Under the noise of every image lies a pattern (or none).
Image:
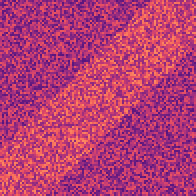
a diagonal band
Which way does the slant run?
bottom left to top right
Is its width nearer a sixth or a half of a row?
a half
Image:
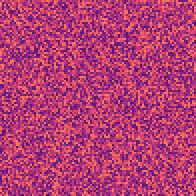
only noise
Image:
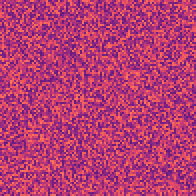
only noise
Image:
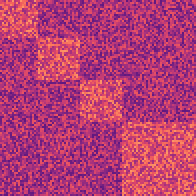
blocks along the diagonal
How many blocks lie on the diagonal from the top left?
4
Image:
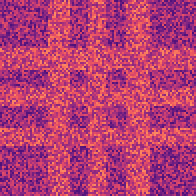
bands of rows crossing bands of columns
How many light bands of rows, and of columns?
3 and 3
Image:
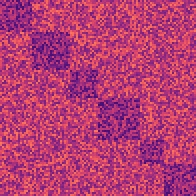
blocks along the diagonal
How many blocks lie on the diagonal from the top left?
6
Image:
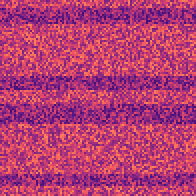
bands of rows
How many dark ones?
4
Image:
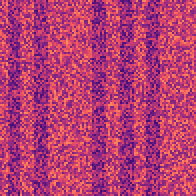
bands of columns
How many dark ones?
5
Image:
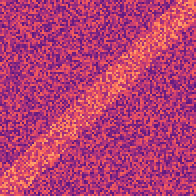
a diagonal band
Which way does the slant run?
bottom left to top right
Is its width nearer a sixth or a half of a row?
a sixth
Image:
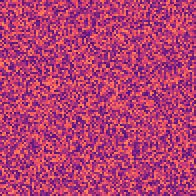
only noise
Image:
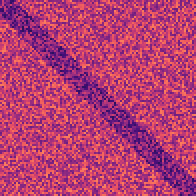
a diagonal band
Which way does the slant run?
top left to bottom right
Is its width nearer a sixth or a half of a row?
a sixth
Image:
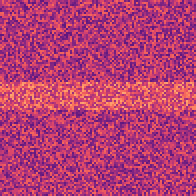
one band of rows
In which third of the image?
middle
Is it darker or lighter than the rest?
lighter
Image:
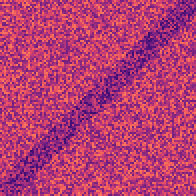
a diagonal band
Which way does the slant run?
bottom left to top right
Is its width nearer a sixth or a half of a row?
a sixth
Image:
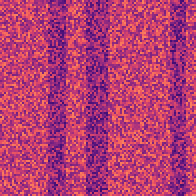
bands of columns
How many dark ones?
3
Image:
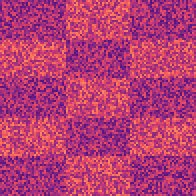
a checkerboard
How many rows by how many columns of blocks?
5 by 3
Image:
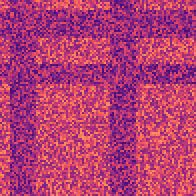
bands of rows crossing bands of columns
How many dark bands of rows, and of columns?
2 and 2
